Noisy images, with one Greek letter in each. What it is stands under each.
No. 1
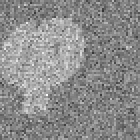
phi
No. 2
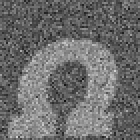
omega
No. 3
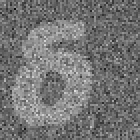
delta
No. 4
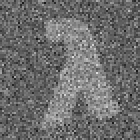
lambda
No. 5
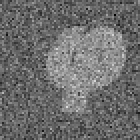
phi
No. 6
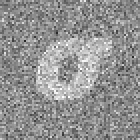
sigma
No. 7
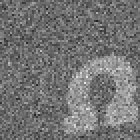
omega
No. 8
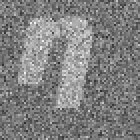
eta
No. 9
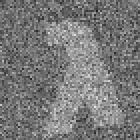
lambda
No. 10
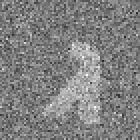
lambda
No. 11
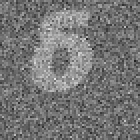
delta
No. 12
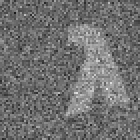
lambda
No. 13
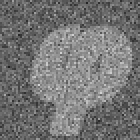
phi
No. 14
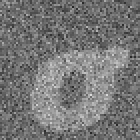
sigma
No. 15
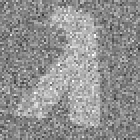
lambda
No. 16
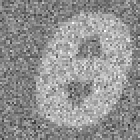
theta
